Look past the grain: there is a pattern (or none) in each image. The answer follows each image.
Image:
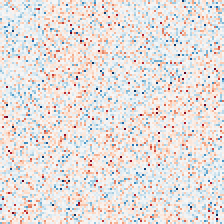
spokes from one point
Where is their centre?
bottom left
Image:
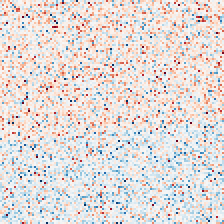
a sharp edge
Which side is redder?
top
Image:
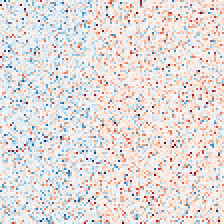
a sharp edge
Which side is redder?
right
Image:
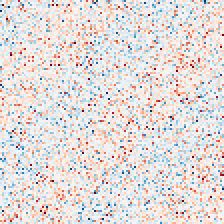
diagonal stripes
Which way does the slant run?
bottom left to top right
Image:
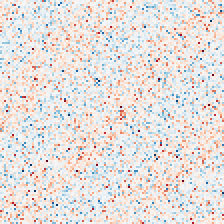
diagonal stripes
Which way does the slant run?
bottom left to top right
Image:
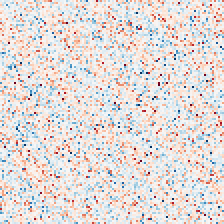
diagonal stripes
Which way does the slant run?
top left to bottom right
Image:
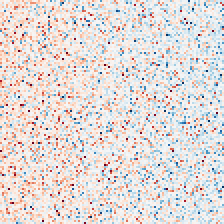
a smooth slope
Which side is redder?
left
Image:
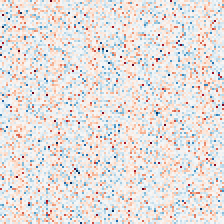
vertical stripes
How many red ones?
6
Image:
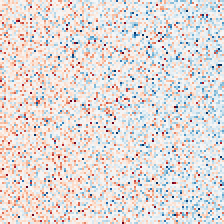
a smooth slope
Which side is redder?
left
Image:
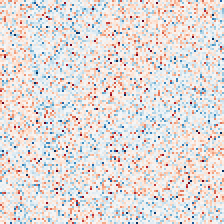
spokes from one point
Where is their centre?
bottom left
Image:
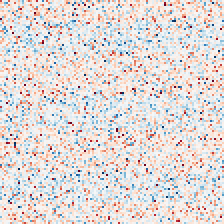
horizontal stripes
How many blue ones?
3
